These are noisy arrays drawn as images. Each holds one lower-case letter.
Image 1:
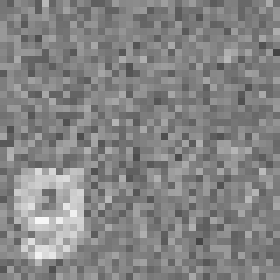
light g, bottom left
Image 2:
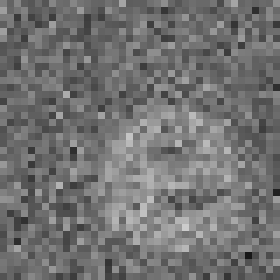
light e
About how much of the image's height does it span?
half
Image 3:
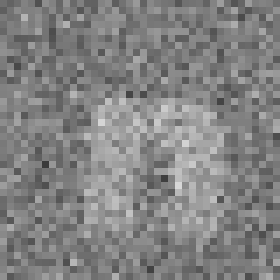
light n
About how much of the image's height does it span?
half
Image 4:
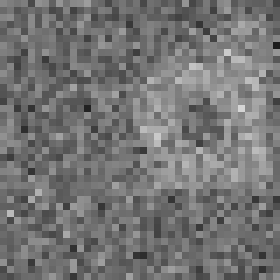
light d
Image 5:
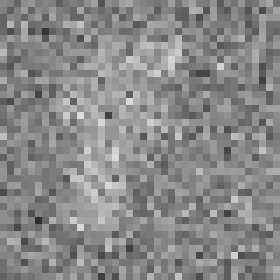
light f
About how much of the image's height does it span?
two thirds
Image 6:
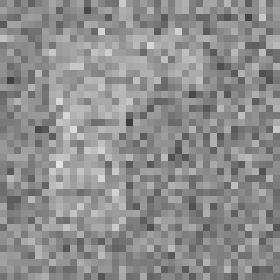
light r
